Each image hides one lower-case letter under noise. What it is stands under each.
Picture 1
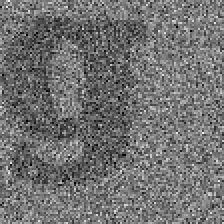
dark g
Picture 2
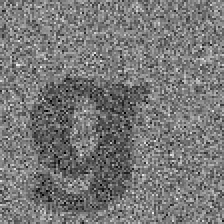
dark g
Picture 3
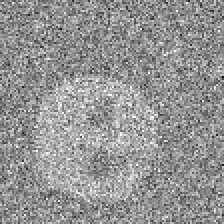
light e
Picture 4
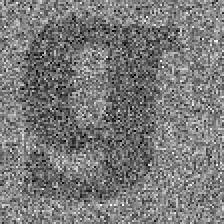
dark g
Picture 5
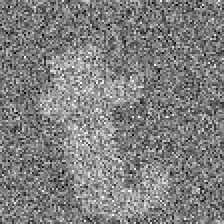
light t
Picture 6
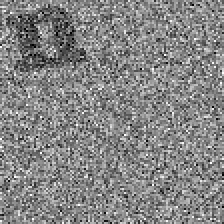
dark n, top left
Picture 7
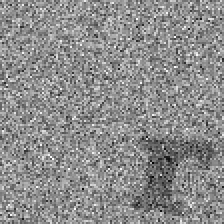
dark r, bottom right
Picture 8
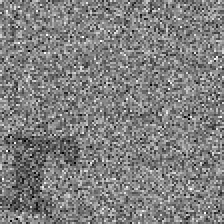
dark r, bottom left
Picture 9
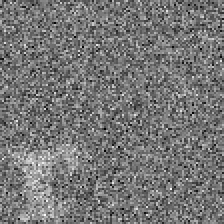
light r, bottom left
